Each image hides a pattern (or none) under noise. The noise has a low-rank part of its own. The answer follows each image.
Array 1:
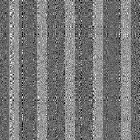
vertical stripes
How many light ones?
5
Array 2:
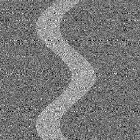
a wavy band
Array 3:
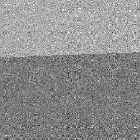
a sharp edge
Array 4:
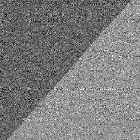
a sharp edge
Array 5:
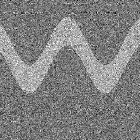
a wavy band
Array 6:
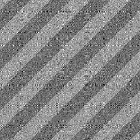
diagonal stripes
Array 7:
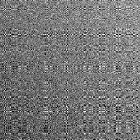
a smooth slope
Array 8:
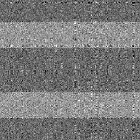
horizontal stripes
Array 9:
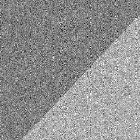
a sharp edge
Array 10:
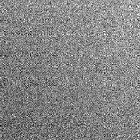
a smooth slope
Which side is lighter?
top right
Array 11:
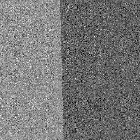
a sharp edge
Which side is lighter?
left
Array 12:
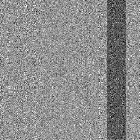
one vertical stripe
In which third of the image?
right
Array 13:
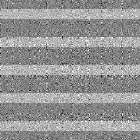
horizontal stripes
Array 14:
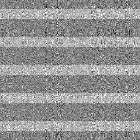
horizontal stripes
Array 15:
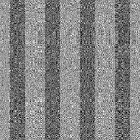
vertical stripes
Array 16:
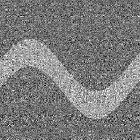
a wavy band
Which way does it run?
left to right
